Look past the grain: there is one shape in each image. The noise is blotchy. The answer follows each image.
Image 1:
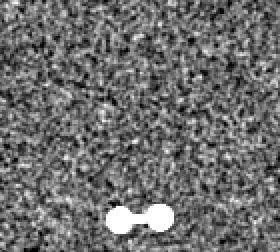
light dumbbell, bottom middle
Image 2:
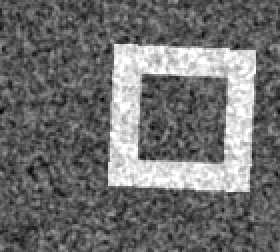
light square frame
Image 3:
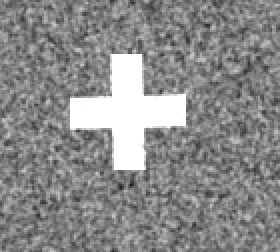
light cross
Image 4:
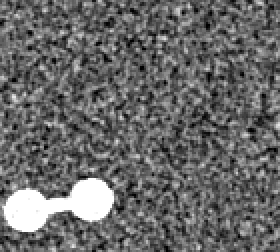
light dumbbell, bottom left
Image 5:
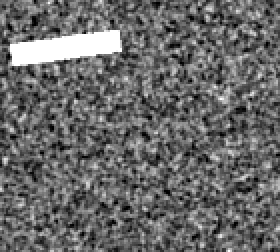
light bar, top left
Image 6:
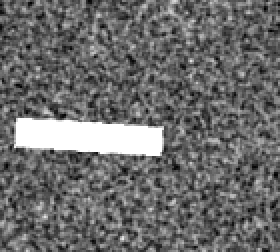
light bar
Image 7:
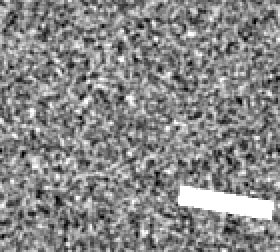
light bar, bottom right
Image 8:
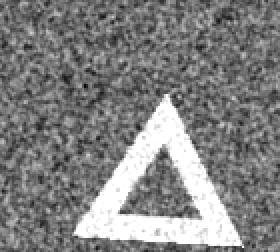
light triangle frame
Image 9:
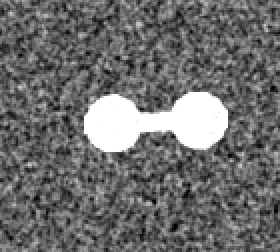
light dumbbell
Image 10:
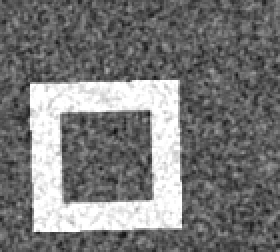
light square frame
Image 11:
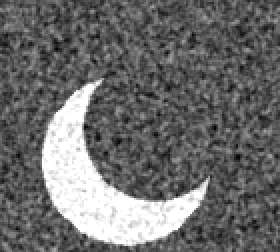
light crescent
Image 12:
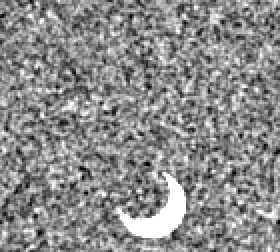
light crescent, bottom middle
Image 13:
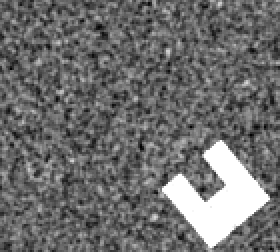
light square with a notch, bottom right
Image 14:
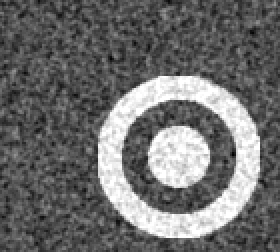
light bullseye
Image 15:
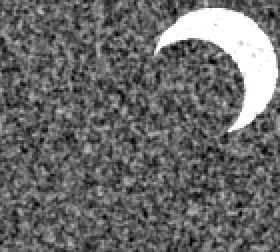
light crescent
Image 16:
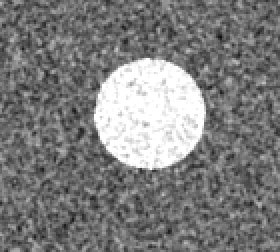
light disc, centre
